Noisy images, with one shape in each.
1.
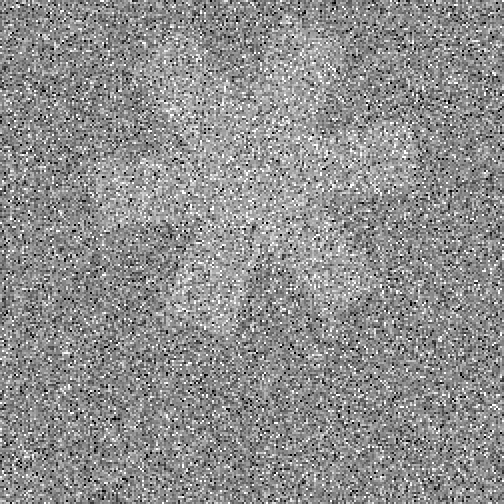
light asterisk
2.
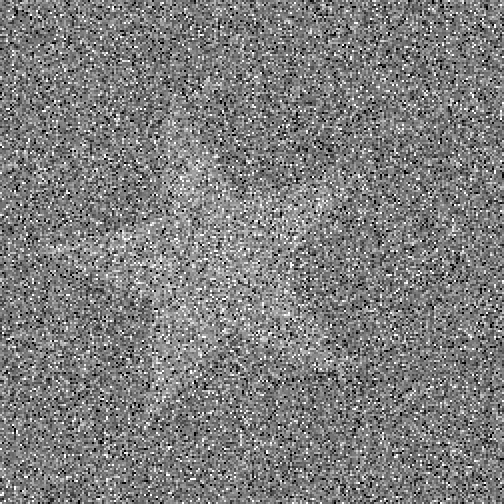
light star
